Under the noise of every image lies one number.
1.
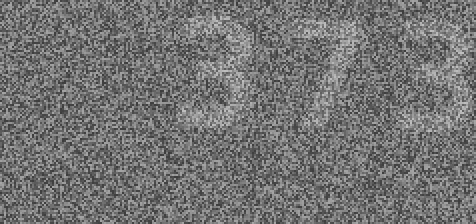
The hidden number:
373
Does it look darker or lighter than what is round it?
lighter
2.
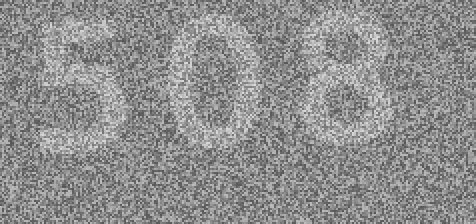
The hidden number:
508
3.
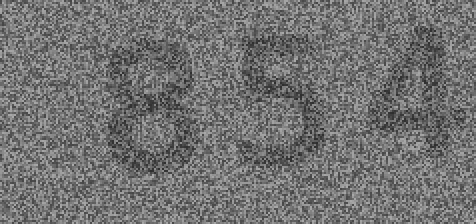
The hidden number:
854
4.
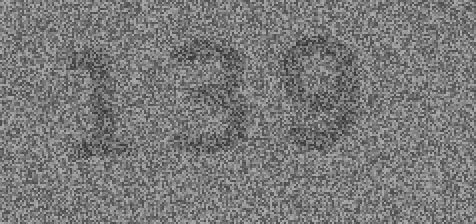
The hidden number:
139
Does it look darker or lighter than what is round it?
darker
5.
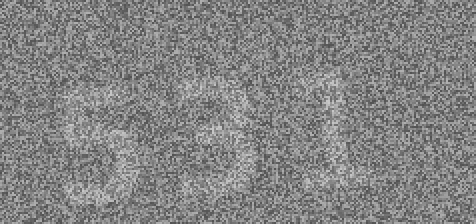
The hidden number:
531
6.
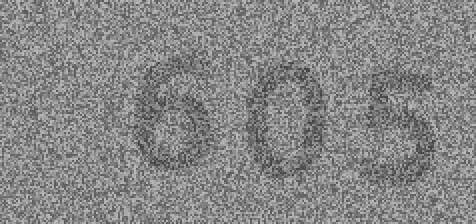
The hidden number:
605
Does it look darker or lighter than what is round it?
darker
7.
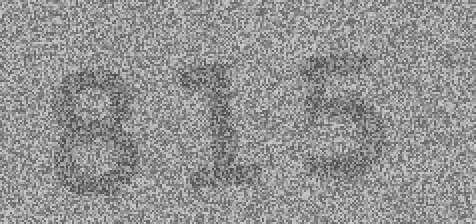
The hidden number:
815
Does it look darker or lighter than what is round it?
darker
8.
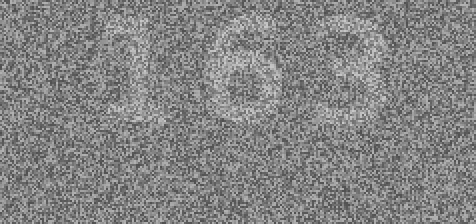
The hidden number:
163
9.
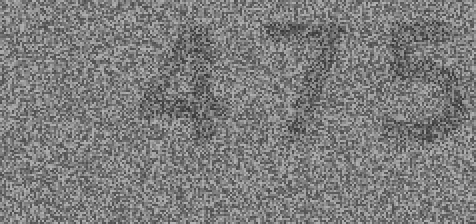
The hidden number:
475
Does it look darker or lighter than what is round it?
darker
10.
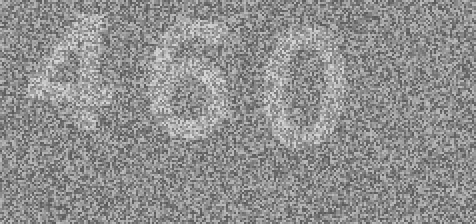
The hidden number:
460
